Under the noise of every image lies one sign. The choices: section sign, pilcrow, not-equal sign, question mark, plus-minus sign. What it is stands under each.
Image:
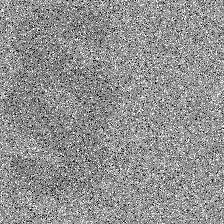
dark section sign
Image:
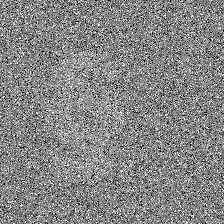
light section sign
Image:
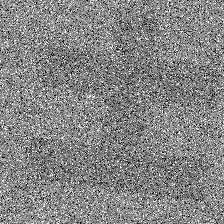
dark plus-minus sign
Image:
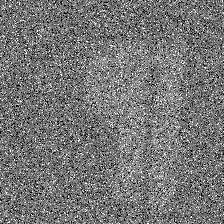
light pilcrow
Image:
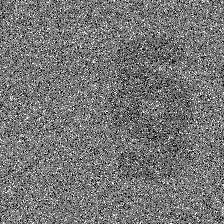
dark section sign
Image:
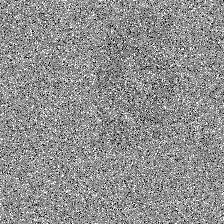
dark section sign
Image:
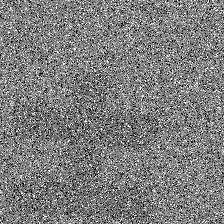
dark plus-minus sign
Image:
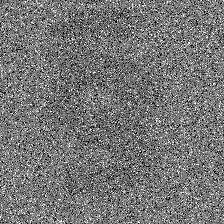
dark section sign
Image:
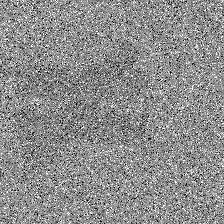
dark not-equal sign
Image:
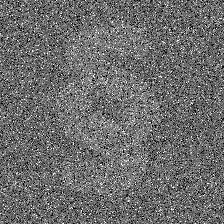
light section sign
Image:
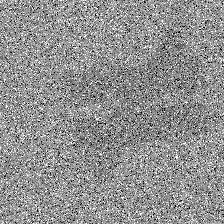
dark not-equal sign
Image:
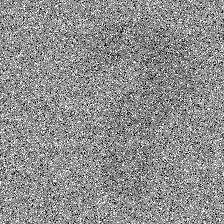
dark question mark
